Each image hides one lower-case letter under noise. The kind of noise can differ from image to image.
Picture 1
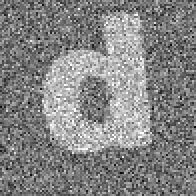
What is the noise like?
independent entries
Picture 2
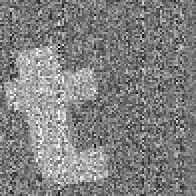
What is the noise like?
columns of uneven size
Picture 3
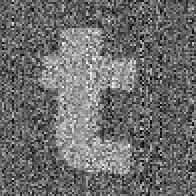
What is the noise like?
columns of uneven size
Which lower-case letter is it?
t
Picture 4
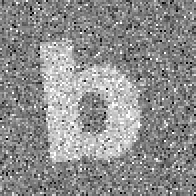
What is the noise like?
heavy tails
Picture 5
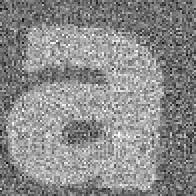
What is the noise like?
low rank plus noise
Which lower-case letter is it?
a
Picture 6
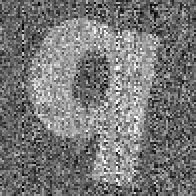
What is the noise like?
columns of uneven size
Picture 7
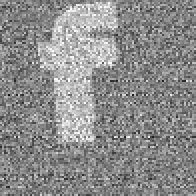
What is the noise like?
rows of uneven size
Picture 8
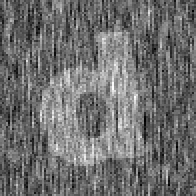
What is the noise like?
streaked along the columns
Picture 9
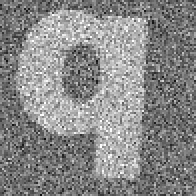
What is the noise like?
independent entries
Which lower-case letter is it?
q
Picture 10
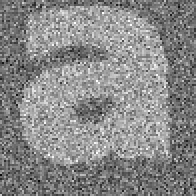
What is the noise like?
independent entries
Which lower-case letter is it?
a
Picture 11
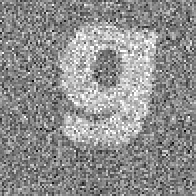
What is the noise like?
low rank plus noise
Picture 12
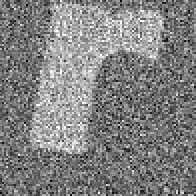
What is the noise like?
low rank plus noise
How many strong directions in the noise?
three or four
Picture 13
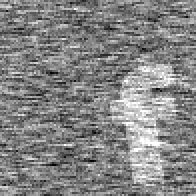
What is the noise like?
streaked along the rows
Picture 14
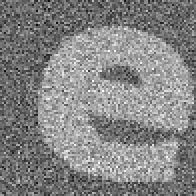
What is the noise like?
low rank plus noise
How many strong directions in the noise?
three or four
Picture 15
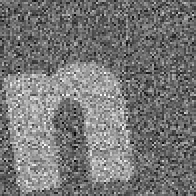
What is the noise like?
low rank plus noise
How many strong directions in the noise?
two
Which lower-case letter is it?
n
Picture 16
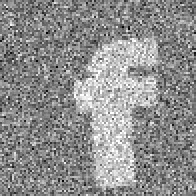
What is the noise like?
independent entries
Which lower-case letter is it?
f
